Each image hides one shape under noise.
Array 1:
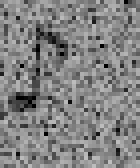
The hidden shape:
musical note
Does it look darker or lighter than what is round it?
darker
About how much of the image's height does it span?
half
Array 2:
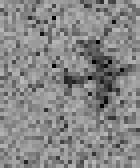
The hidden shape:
airplane
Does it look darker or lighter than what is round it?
darker
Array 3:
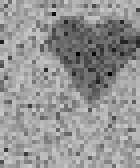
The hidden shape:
heart
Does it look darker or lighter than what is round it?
darker
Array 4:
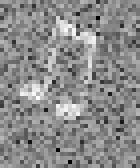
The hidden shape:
pair of musical notes
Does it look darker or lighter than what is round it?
lighter
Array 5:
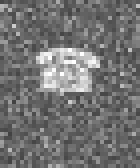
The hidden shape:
telephone
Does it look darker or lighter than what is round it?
lighter
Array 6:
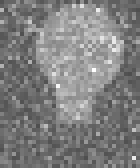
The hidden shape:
light bulb
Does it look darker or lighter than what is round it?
lighter
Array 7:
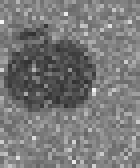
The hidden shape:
apple
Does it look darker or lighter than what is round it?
darker
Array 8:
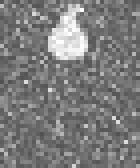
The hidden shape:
pear
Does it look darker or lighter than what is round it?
lighter
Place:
top middle
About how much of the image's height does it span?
a third
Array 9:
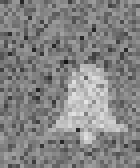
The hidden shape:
bell
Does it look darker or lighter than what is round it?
lighter
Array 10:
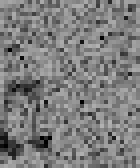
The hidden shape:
pair of musical notes
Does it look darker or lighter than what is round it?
darker
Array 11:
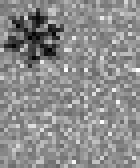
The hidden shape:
snowflake
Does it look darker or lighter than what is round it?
darker
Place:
top left
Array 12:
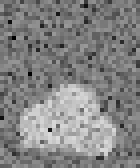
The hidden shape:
cloud
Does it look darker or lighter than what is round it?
lighter
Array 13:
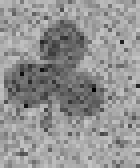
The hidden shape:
club
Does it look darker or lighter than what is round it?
darker
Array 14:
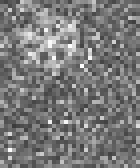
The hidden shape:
snowflake
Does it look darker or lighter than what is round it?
lighter
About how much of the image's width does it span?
half
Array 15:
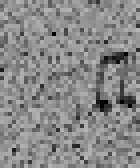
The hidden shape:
pair of musical notes
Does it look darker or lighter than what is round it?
darker
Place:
middle right
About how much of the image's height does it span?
a third
